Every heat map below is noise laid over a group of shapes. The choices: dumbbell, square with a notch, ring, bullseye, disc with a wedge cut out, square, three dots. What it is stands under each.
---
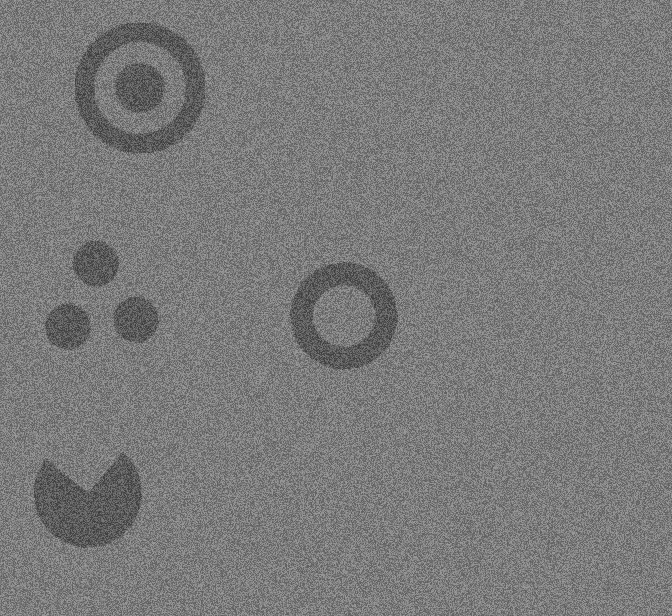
top left: bullseye; middle left: three dots; centre: ring; bottom left: disc with a wedge cut out
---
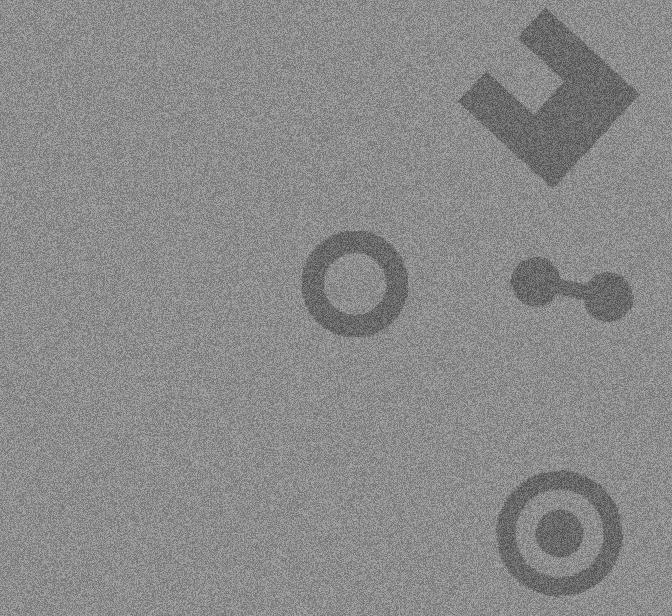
top right: square with a notch; centre: ring; middle right: dumbbell; bottom right: bullseye
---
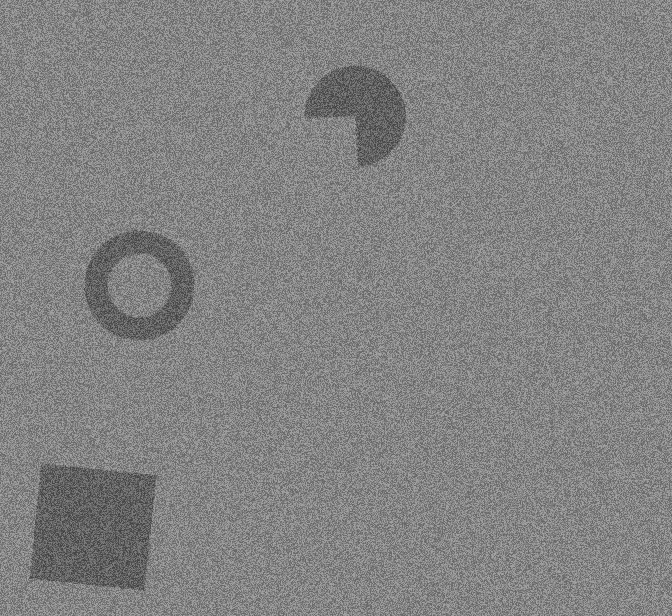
top middle: disc with a wedge cut out; middle left: ring; bottom left: square
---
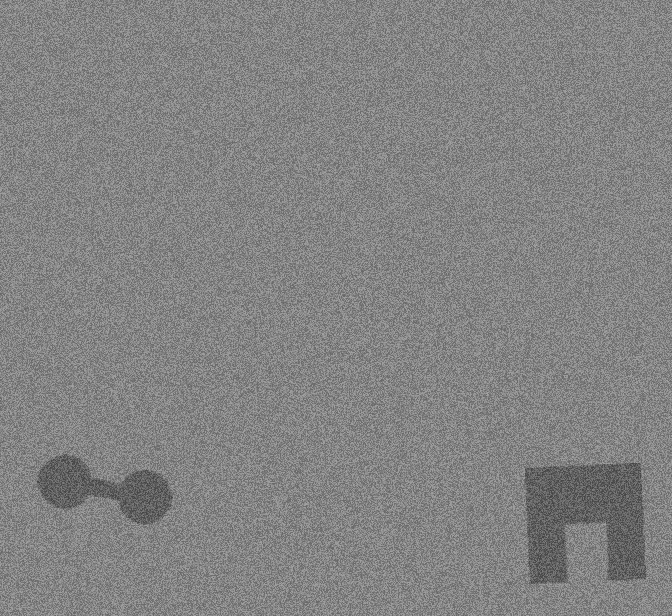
bottom left: dumbbell; bottom right: square with a notch
